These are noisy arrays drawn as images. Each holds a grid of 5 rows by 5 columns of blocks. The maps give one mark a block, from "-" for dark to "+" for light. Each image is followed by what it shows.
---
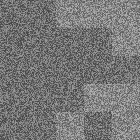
- - + + +
- - - - +
- - - - -
- - - + +
- - + - +
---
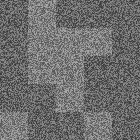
- + - - -
- + + + -
- + + - -
- - + - -
+ - - + -
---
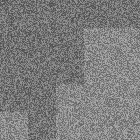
- - - - -
- - - + +
- - - + +
- - + + +
+ - + + +
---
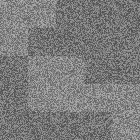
+ + - - -
+ - - - -
- + + - -
- + + + +
- - - - +
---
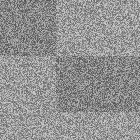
- - + + +
- - + + +
+ + - - -
+ + - - -
+ + + + +
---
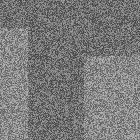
- - - - -
+ - - - -
+ - - + +
+ - - + +
+ - - + +
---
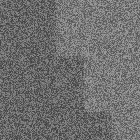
- - + + +
- - + + +
- - - + +
- - - + +
- - - - +
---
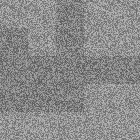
+ + - + +
- + - + +
- - - - -
- - - + +
+ + + + +
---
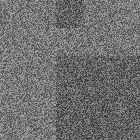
+ + - + +
+ + + + +
+ + - - -
+ + - - -
+ + - - -
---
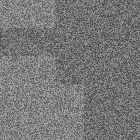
+ + - - -
- - - - -
+ + - - -
+ + + - -
+ + + - -
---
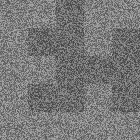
+ + - + +
+ - - + -
+ + - - -
+ - - + -
+ + + + +
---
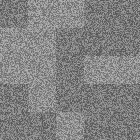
- + + - -
+ + - - -
+ + - + +
- + - - -
- - + - -
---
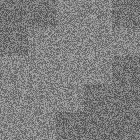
- - + + -
- + + + +
+ + + + -
+ + + - -
+ + - - -
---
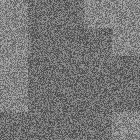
+ - - + +
+ - - - +
+ - - - -
+ - - - -
- - - - +
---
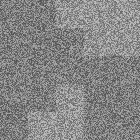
- - + + +
- - - + +
- - - - -
- - + - -
- + + - -
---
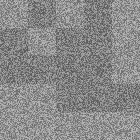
+ - + - +
- + - - +
- - - - +
+ + - - -
+ + + + +
